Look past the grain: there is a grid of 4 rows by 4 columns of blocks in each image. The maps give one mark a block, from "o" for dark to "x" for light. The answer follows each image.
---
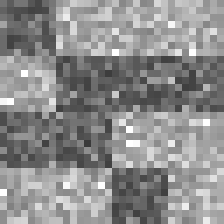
o x x x
x o o o
o o x x
x x o x
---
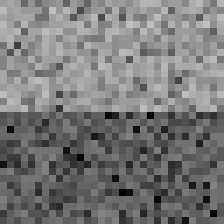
x x x x
x x x x
o o o o
o o o o
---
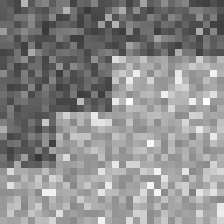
o o o o
o o x x
o x x x
x x x x
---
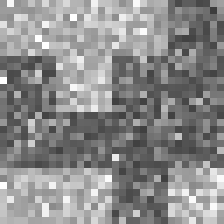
x x x o
o x o o
o o o o
x x o x
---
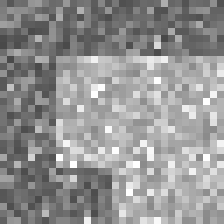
o o o o
o x x x
o x x x
o o x x
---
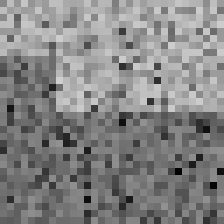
x x x x
o x x x
o o o o
o o o o
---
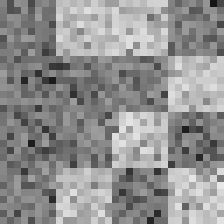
o x x o
o o o x
o o x o
o x o x
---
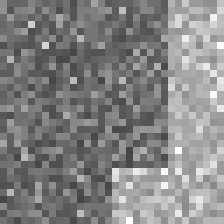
o o o x
o o o x
o o o x
o o x x
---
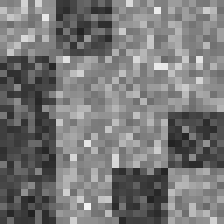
x o x x
o x x x
o x x o
o x o x
